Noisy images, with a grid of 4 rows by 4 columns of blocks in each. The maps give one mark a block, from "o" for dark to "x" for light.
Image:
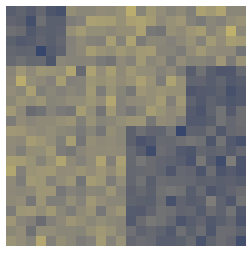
oxxx
xxxo
xxoo
xxoo
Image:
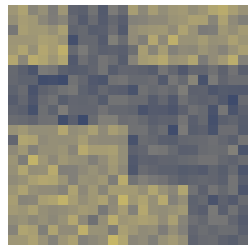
xoxx
oooo
xxoo
xxxo
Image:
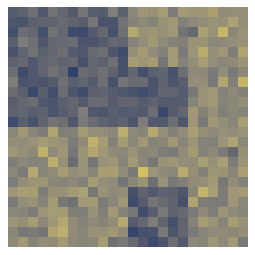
ooxx
ooox
xxxx
xxox
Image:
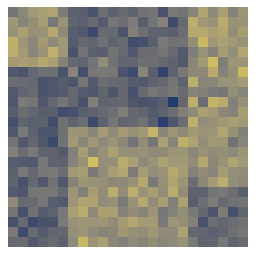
xoox
ooox
oxxx
oxxo
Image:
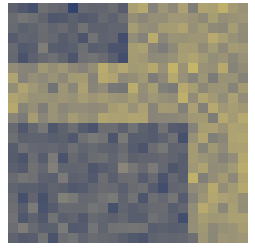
ooxx
xxxx
ooox
ooox
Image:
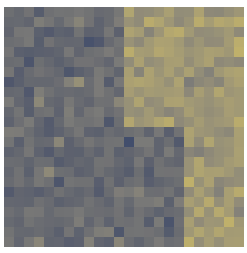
ooxx
ooxx
ooox
ooox
